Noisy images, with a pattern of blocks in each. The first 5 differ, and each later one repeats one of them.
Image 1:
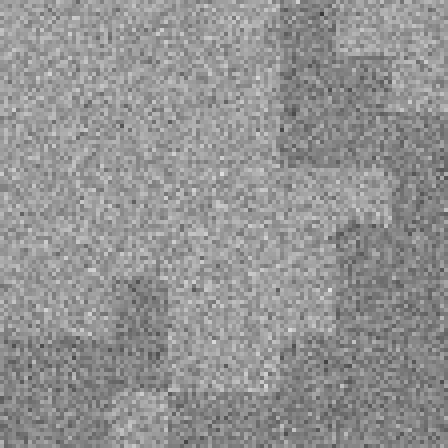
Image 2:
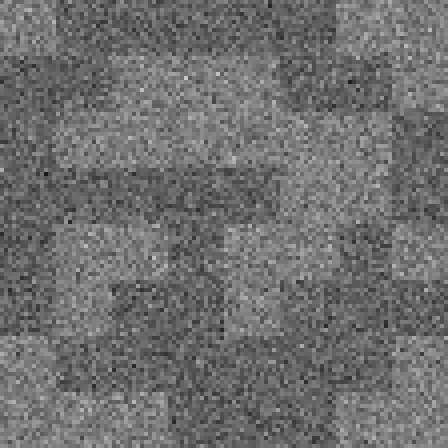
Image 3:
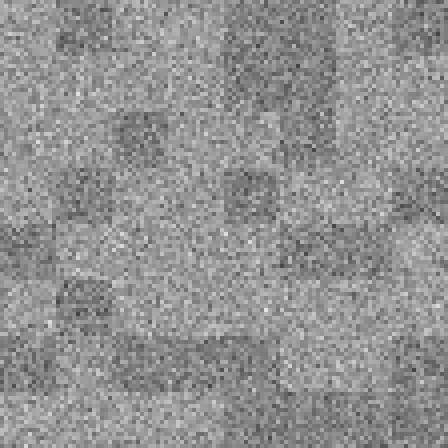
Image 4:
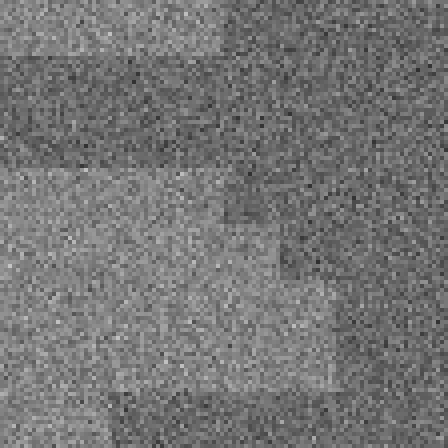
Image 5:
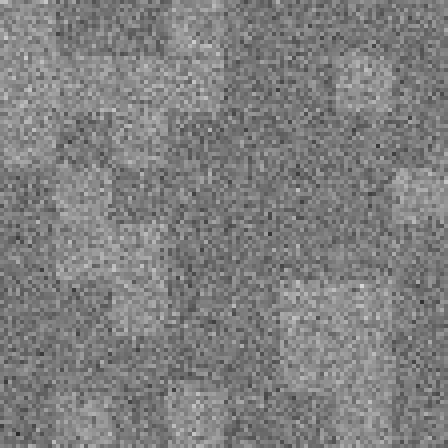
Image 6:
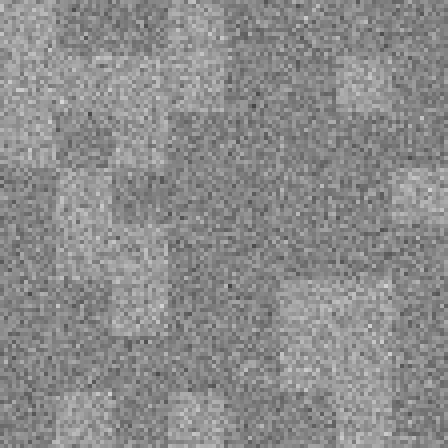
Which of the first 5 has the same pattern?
5
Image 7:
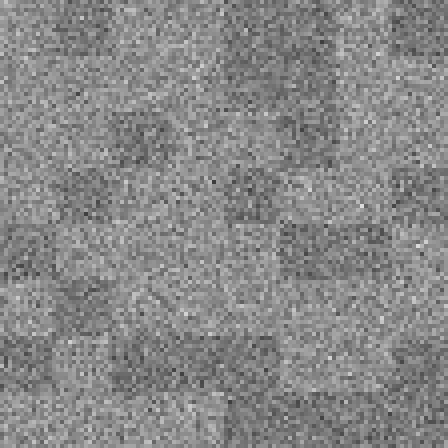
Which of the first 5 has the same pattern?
3
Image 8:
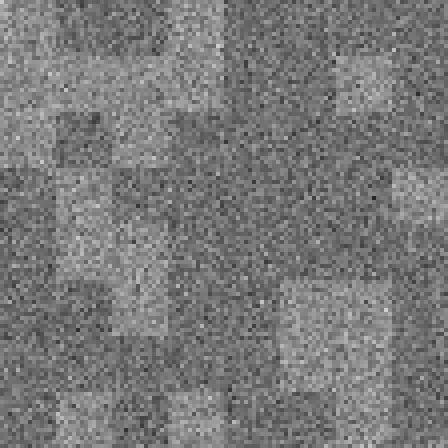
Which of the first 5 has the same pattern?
5
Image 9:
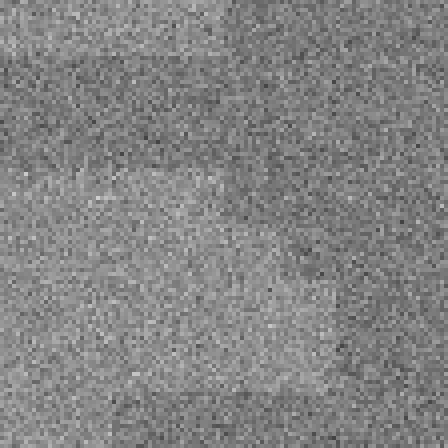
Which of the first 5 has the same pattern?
4
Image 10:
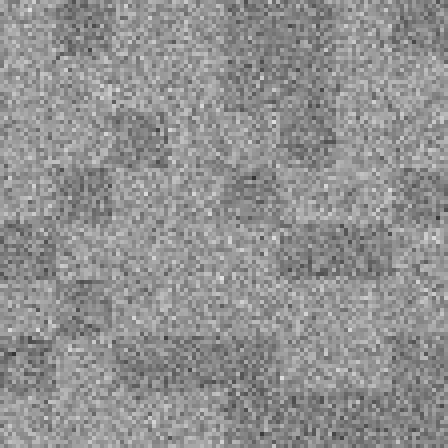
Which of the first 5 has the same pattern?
3
